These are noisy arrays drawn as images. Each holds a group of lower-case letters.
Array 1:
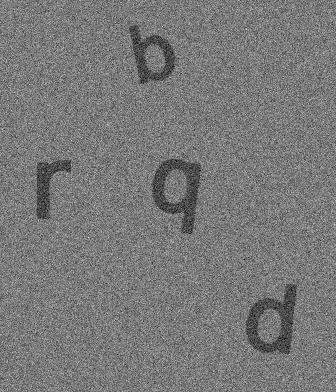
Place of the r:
middle left
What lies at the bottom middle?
nothing
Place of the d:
bottom right
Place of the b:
top middle
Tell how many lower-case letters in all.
4
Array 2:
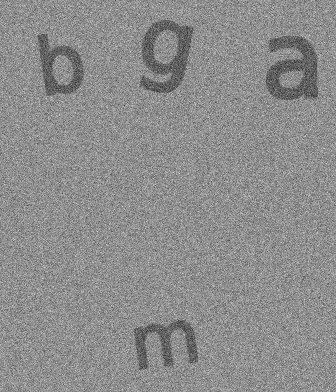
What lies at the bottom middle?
m
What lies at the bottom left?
nothing
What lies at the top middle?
g
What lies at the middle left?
nothing
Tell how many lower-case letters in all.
4
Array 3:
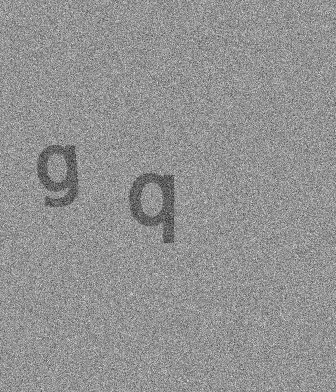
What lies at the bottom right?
nothing
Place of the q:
centre
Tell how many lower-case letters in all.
2
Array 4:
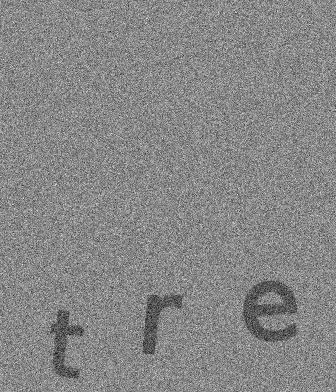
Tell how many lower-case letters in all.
3
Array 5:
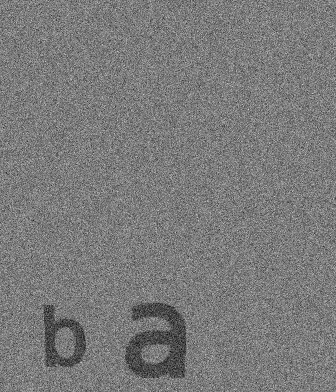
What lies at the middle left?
nothing
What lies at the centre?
nothing
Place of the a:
bottom middle
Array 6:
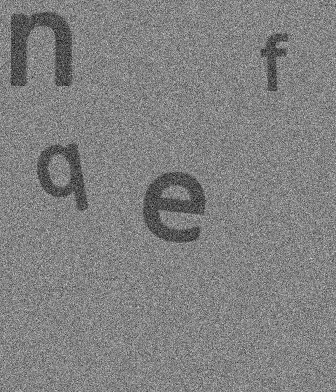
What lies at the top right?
f
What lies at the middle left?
q
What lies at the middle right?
nothing
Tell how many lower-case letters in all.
4
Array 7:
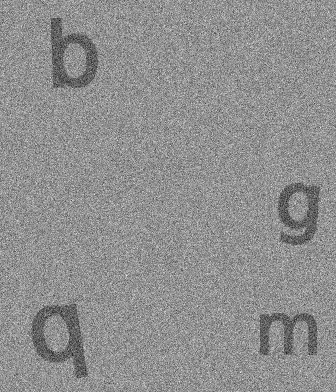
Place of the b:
top left
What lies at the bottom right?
m
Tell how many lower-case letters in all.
4
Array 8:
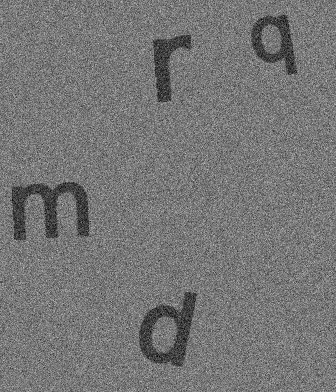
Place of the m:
middle left
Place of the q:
top right
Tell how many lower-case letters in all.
4
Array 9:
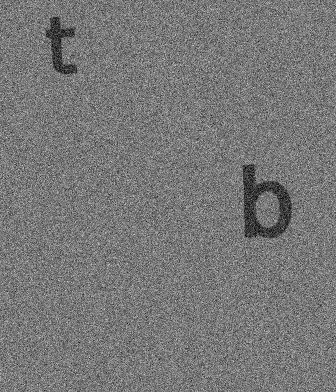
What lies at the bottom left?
nothing
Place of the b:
middle right
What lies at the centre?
nothing
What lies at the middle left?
nothing
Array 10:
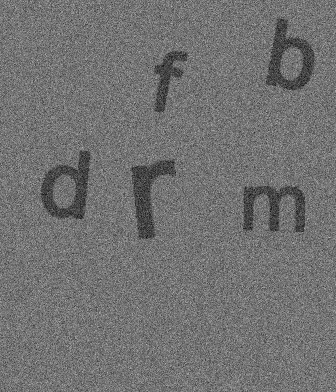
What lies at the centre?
r
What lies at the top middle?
f
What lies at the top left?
nothing
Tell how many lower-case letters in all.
5
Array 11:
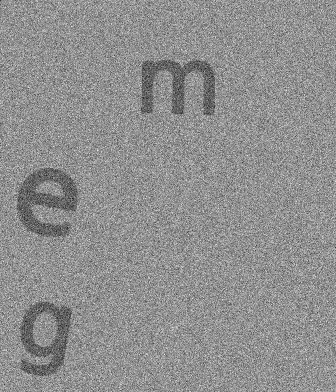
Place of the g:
bottom left
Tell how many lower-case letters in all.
3
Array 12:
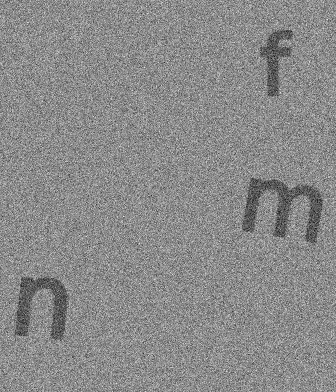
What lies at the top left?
nothing
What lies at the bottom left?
n
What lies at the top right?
f
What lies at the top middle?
nothing
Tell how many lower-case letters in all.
3
